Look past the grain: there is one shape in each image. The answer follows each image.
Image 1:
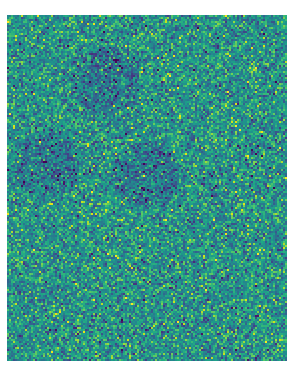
dark three dots
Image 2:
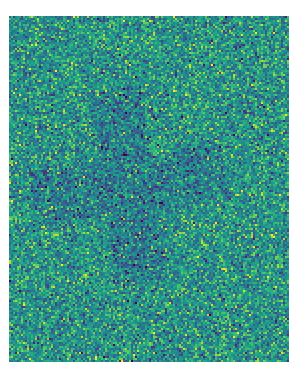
dark cross
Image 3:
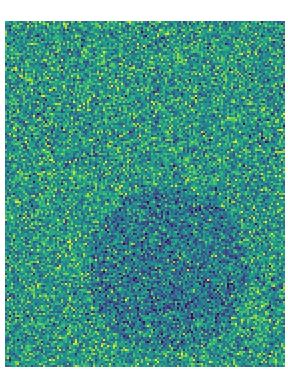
dark disc
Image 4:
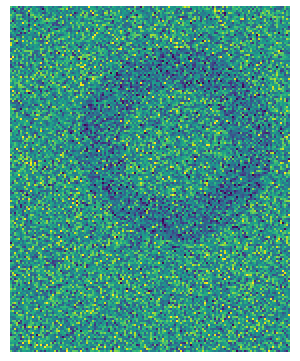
dark ring
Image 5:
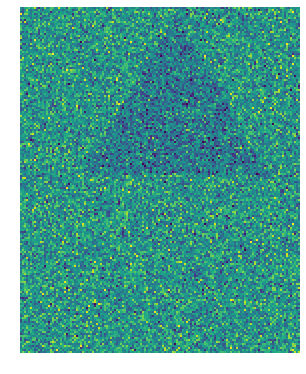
dark triangle
